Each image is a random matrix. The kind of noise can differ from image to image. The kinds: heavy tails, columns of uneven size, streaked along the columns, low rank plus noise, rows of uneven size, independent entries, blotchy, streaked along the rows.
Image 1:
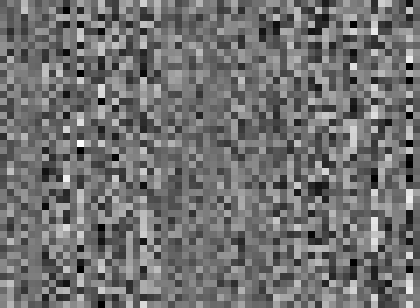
columns of uneven size
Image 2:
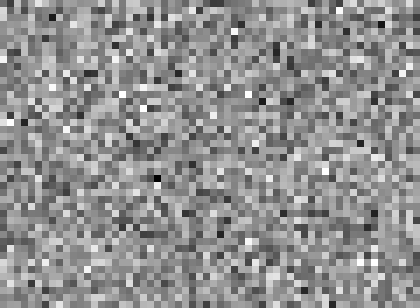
independent entries
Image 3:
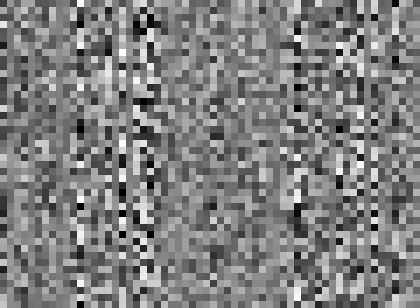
columns of uneven size
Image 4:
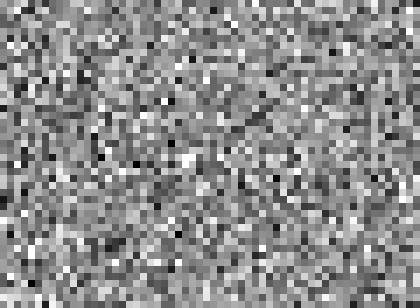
independent entries
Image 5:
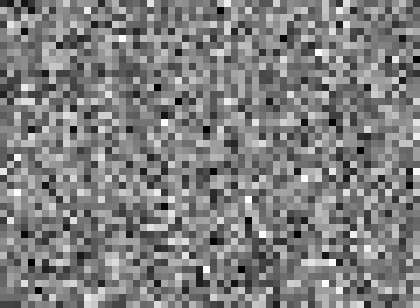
independent entries
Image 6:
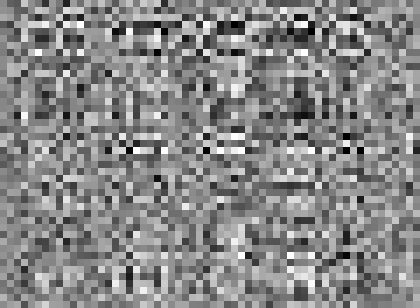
low rank plus noise
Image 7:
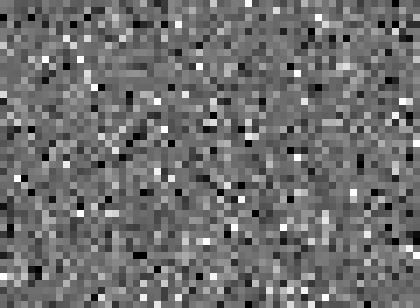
heavy tails
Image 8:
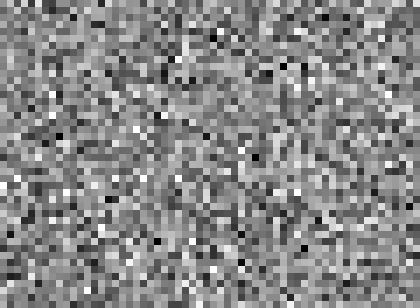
independent entries
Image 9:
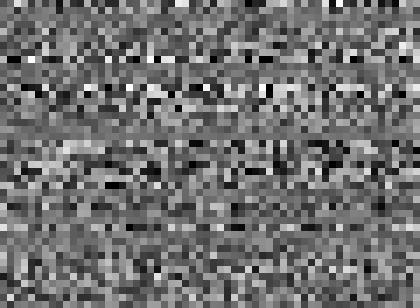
rows of uneven size
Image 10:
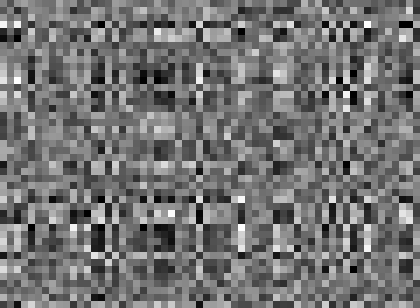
low rank plus noise
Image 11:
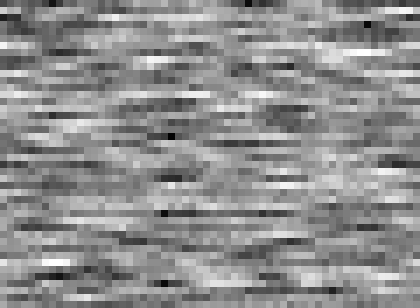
streaked along the rows
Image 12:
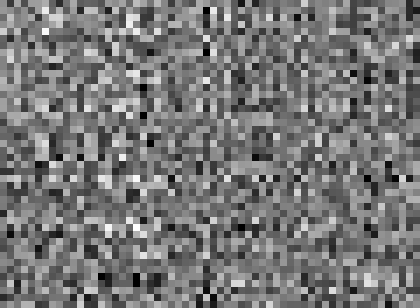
low rank plus noise
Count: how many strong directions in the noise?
three or four
